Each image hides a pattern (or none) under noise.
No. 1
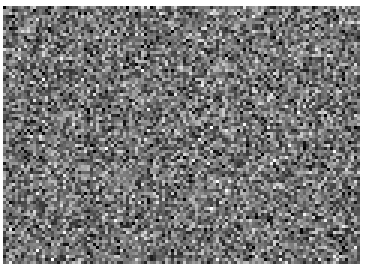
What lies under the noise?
only noise
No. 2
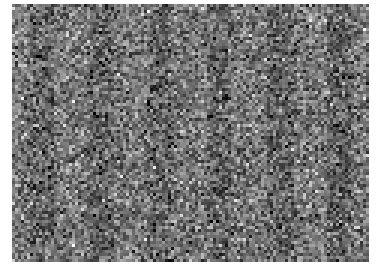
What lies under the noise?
vertical stripes
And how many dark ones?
6
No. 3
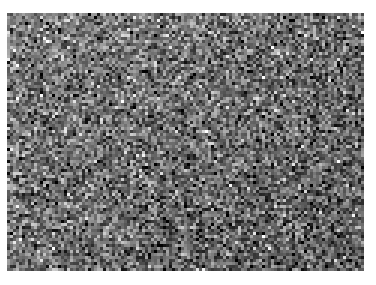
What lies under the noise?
a smooth slope
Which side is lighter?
top left
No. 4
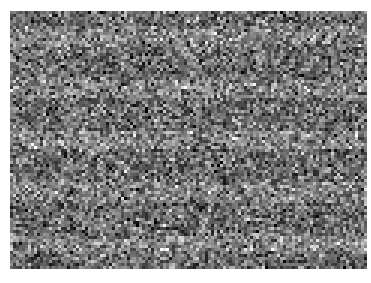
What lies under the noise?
horizontal stripes
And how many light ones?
5
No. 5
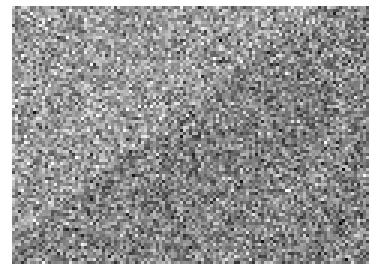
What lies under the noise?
a sharp edge
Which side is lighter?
top left
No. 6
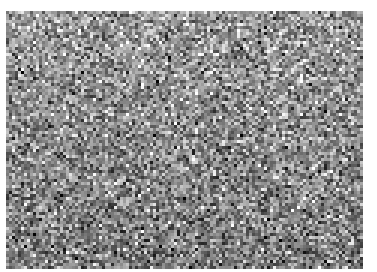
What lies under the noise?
a smooth slope
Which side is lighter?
top
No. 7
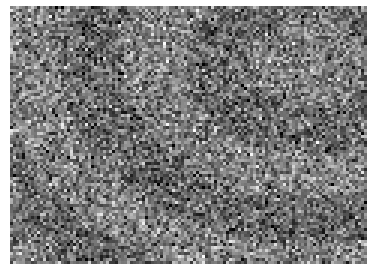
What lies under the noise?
rings round one point
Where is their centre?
top right
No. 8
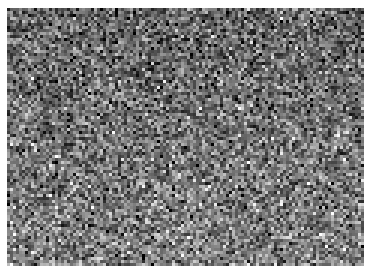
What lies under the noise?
a smooth slope
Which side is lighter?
bottom
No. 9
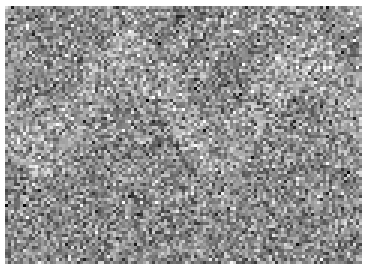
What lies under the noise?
a wavy band
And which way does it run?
left to right
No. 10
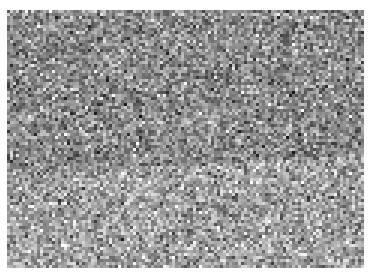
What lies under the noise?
a sharp edge
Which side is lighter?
bottom
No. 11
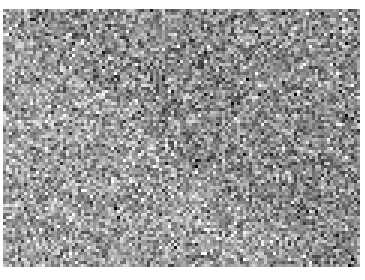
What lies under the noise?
a sharp edge
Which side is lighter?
bottom left
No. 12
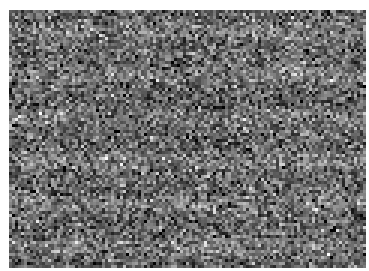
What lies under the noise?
horizontal stripes
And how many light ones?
6
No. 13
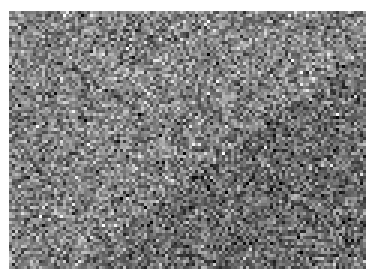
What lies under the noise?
a sharp edge
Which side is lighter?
top left
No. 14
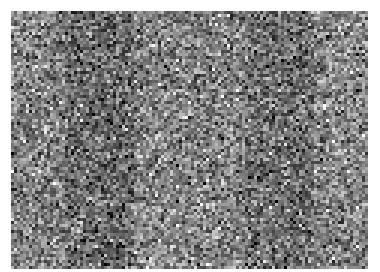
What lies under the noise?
vertical stripes
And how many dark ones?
2
